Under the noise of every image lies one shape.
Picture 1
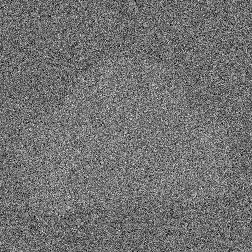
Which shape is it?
cloud
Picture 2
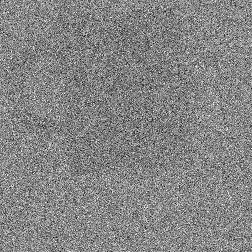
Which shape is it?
cup
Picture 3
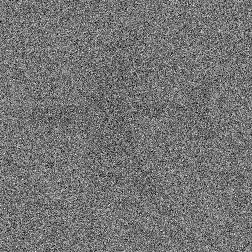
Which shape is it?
airplane
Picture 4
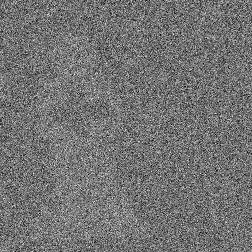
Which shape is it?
chess bishop
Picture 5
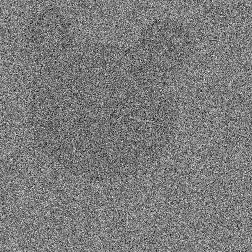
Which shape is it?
bear's head
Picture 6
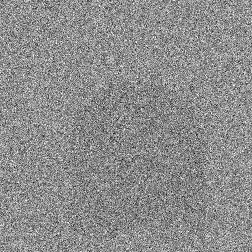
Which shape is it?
ghost
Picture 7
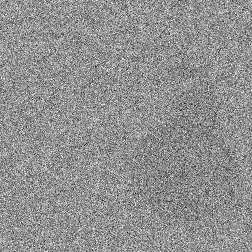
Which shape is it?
pear
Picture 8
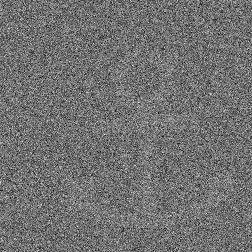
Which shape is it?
anchor
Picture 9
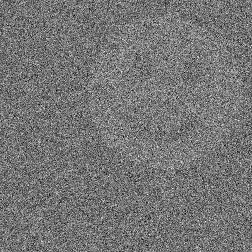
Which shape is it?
smiling face
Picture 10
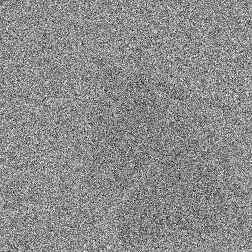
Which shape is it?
chess knight
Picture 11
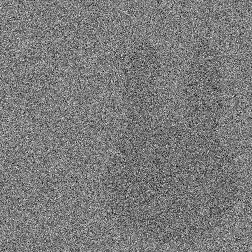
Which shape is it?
rabbit's head
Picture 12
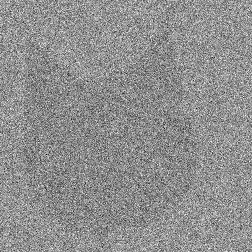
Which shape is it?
cat's head
